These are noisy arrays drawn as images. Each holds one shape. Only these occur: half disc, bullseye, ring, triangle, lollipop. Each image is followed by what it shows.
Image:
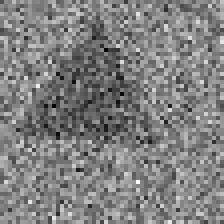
dark triangle
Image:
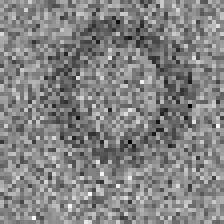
dark ring
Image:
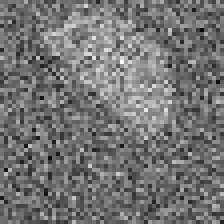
light half disc
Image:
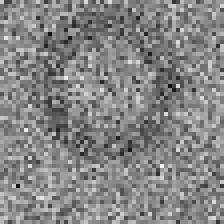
dark ring
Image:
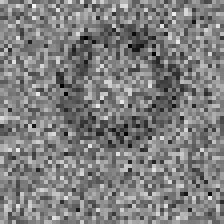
dark ring
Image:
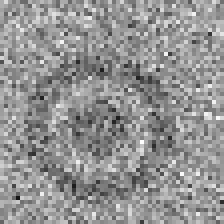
dark bullseye
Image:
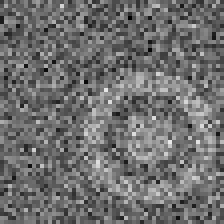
light bullseye
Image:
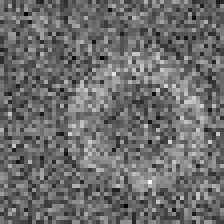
light ring
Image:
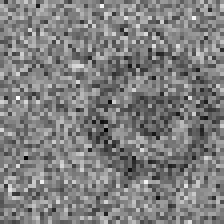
dark bullseye
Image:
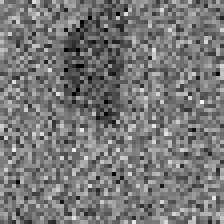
dark half disc
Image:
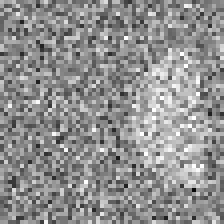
light half disc
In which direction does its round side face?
left
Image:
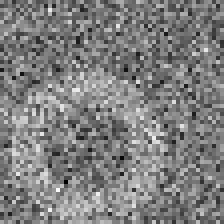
light ring
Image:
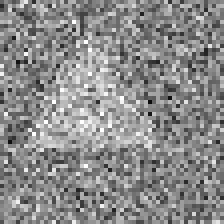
light triangle
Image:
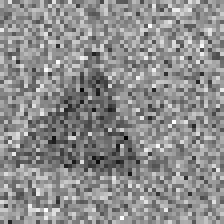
dark triangle
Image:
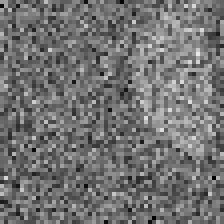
light half disc
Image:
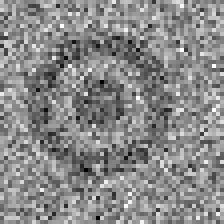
dark bullseye
